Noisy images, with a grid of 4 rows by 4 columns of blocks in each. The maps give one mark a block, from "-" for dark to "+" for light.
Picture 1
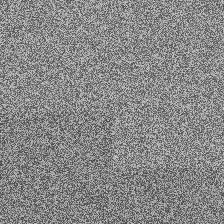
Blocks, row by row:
++++
++++
--++
----
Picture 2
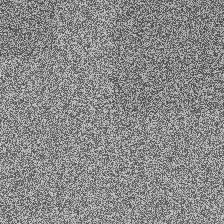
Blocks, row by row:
-+--
++--
++++
++++
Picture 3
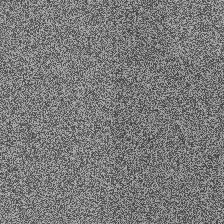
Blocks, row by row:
++-+
++--
++--
++--
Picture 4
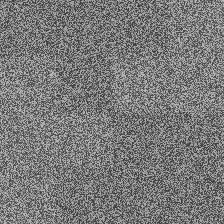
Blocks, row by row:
---+
+-++
++--
+---
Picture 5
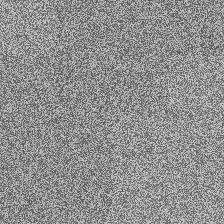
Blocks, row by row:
+---
---+
--++
--++
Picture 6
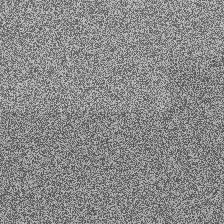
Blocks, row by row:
++++
+++-
----
----
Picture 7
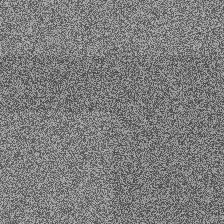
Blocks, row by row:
++++
----
++--
++--
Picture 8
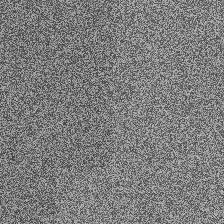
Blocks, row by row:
--++
--++
--++
-+++
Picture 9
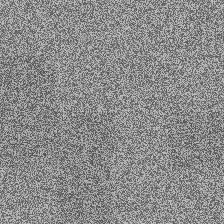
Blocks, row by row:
++++
-+++
--+-
+-++
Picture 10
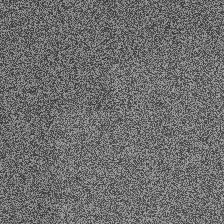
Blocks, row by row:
----
--++
-+++
-+++
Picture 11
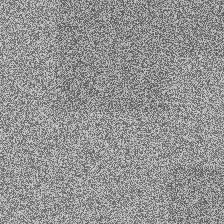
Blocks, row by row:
+---
+--+
++++
+++-
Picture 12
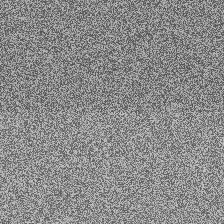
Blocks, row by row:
----
----
++++
++++
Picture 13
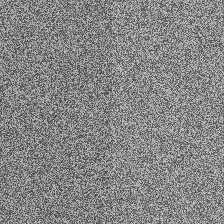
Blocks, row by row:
--++
--++
--++
--++
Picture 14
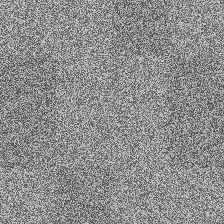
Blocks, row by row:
++-+
-++-
-++-
+-++
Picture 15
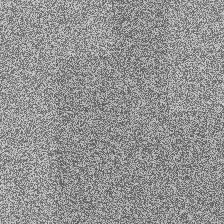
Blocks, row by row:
++-+
+--+
+---
+---
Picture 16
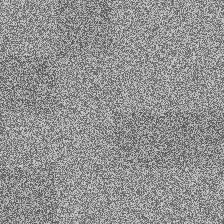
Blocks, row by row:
+-++
-+++
++--
-+++
